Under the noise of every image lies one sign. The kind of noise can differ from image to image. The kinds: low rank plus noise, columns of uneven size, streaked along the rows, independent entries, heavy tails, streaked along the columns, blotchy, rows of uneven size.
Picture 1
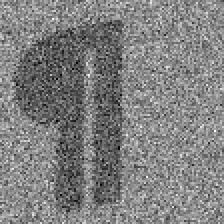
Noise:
independent entries
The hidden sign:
pilcrow
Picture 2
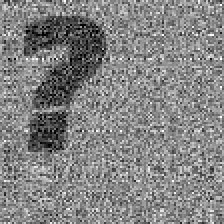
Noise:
low rank plus noise
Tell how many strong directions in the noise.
three or four
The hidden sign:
question mark
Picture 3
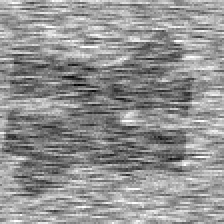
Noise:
streaked along the rows
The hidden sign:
not-equal sign
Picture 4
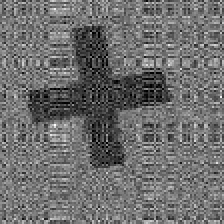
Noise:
low rank plus noise
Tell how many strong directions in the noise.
one
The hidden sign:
plus sign
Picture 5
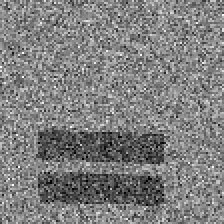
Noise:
independent entries
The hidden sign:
equals sign
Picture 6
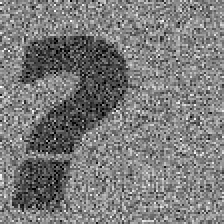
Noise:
low rank plus noise
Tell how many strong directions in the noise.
five to eight
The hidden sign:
question mark
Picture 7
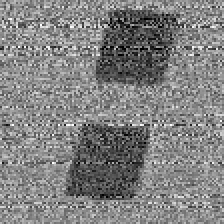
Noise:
rows of uneven size
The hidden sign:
colon
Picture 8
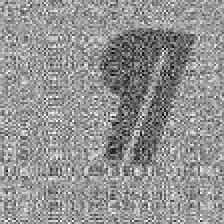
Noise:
low rank plus noise
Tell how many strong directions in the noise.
two
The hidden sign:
pilcrow
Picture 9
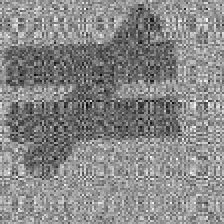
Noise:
low rank plus noise
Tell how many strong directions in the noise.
one
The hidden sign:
not-equal sign
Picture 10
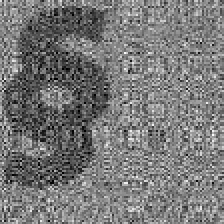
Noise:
low rank plus noise
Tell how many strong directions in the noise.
two
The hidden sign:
section sign
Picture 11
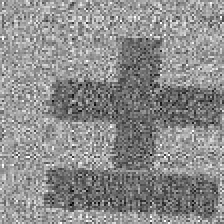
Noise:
low rank plus noise
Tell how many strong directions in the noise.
five to eight
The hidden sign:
plus-minus sign
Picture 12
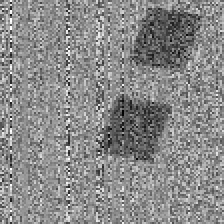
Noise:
columns of uneven size
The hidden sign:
colon
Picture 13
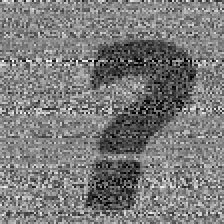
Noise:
rows of uneven size
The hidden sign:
question mark
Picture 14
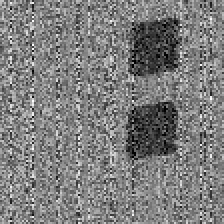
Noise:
columns of uneven size
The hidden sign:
colon
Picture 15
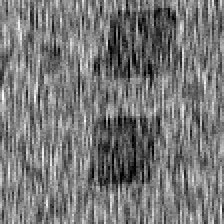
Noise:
streaked along the columns
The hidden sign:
colon
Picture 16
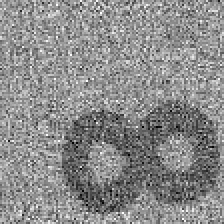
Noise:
low rank plus noise
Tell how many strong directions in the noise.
five to eight
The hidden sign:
infinity sign
